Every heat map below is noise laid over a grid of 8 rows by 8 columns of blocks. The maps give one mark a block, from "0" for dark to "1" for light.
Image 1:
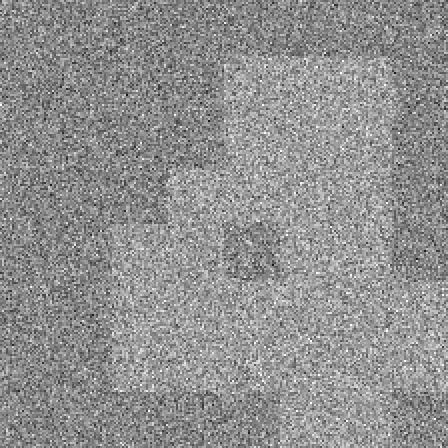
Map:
0 0 0 0 0 0 0 0
0 0 0 0 1 1 1 0
0 0 0 0 1 1 1 0
0 0 0 1 1 1 1 0
0 0 1 1 0 1 1 0
0 0 1 1 1 1 1 1
0 0 1 1 1 1 1 1
0 0 0 0 0 1 1 0
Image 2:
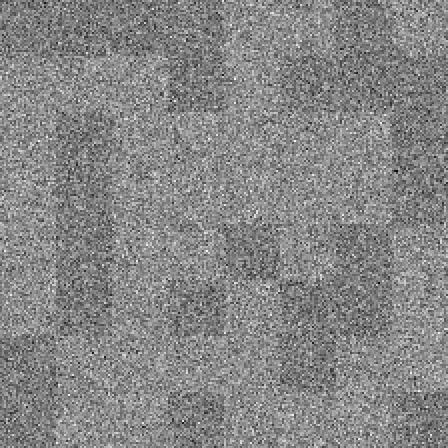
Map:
0 0 0 0 1 1 0 1
1 1 1 0 1 0 0 0
1 0 1 1 1 1 1 0
1 0 1 1 1 1 1 0
1 0 1 1 0 1 0 1
1 0 1 0 1 0 0 1
0 1 1 1 1 0 1 1
0 1 1 0 1 1 1 0
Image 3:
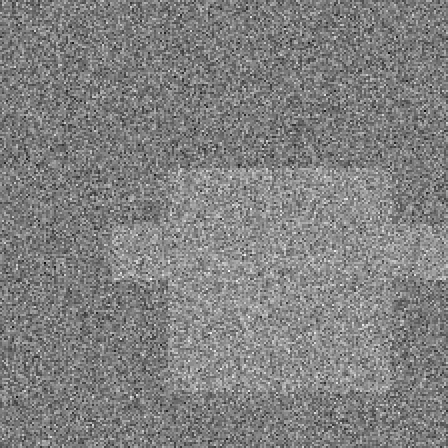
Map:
0 0 0 0 0 0 0 0
0 0 0 0 0 0 0 0
0 0 0 0 0 0 0 0
0 0 0 1 1 1 1 0
0 0 1 1 1 1 1 1
0 0 0 1 1 1 1 0
0 0 0 1 1 1 1 0
0 0 0 0 0 0 0 0
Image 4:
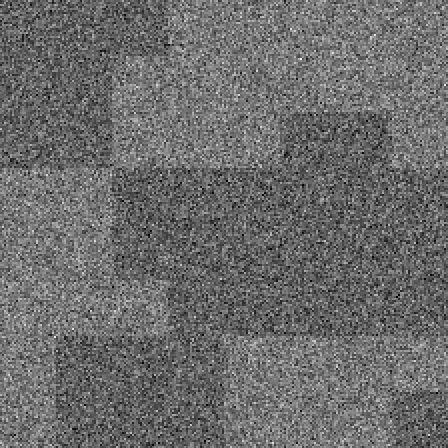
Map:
0 0 0 1 1 1 1 1
0 0 1 1 1 1 1 1
0 0 1 1 1 0 0 1
1 1 0 0 0 0 0 0
1 1 0 0 0 0 0 0
1 1 1 0 0 0 0 0
1 0 0 0 1 1 1 1
1 0 0 0 1 1 1 0
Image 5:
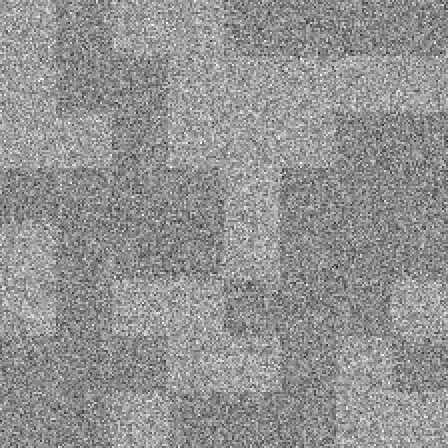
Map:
1 0 1 1 0 0 0 0
1 0 0 1 1 1 1 1
1 1 0 1 1 1 0 0
0 0 0 0 1 0 0 0
1 0 0 0 1 0 0 0
1 0 1 1 0 0 0 1
0 0 0 1 1 0 1 0
0 0 1 0 0 0 1 1
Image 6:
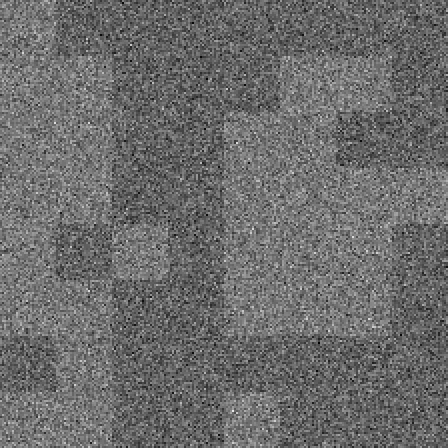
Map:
1 0 0 0 0 0 0 0
1 1 0 0 0 1 1 0
1 1 0 0 1 1 0 0
1 1 0 0 1 1 1 1
1 0 1 0 1 1 1 0
1 1 0 0 1 1 1 0
0 1 0 0 0 0 0 0
1 1 0 0 1 0 0 0
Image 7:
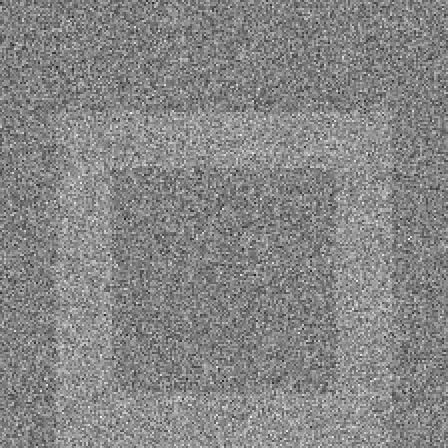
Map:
0 0 0 0 0 0 0 0
0 0 0 0 0 0 0 0
0 1 1 1 1 1 1 0
0 1 0 0 0 0 1 0
0 1 0 0 0 0 1 0
0 1 0 0 0 0 1 0
0 1 0 0 0 0 1 0
0 1 1 1 1 1 1 0
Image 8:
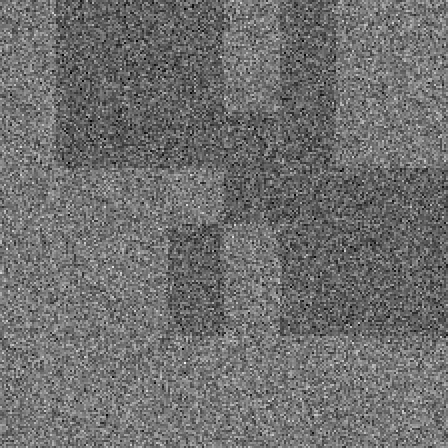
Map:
1 0 0 0 1 0 1 1
1 0 0 0 1 0 1 1
1 0 0 0 0 0 1 1
1 1 1 1 0 0 0 0
1 1 1 0 1 0 0 0
1 1 1 0 1 0 0 0
1 1 1 1 1 1 1 1
1 1 1 1 1 1 1 1
